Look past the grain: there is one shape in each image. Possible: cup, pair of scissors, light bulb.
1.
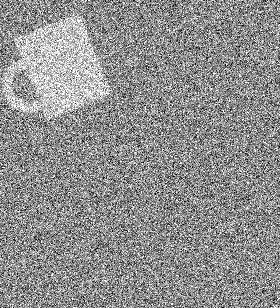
cup
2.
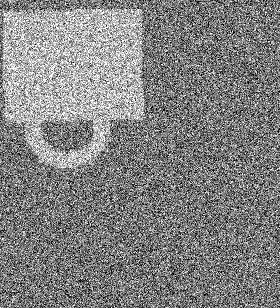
cup
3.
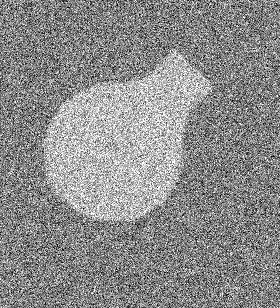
light bulb
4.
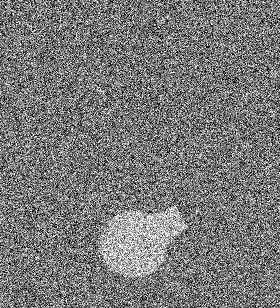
light bulb
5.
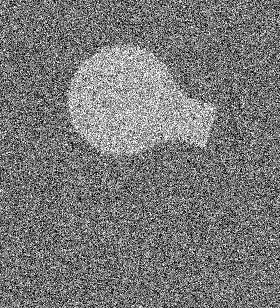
light bulb
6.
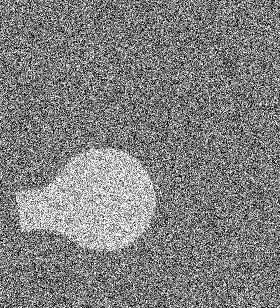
light bulb
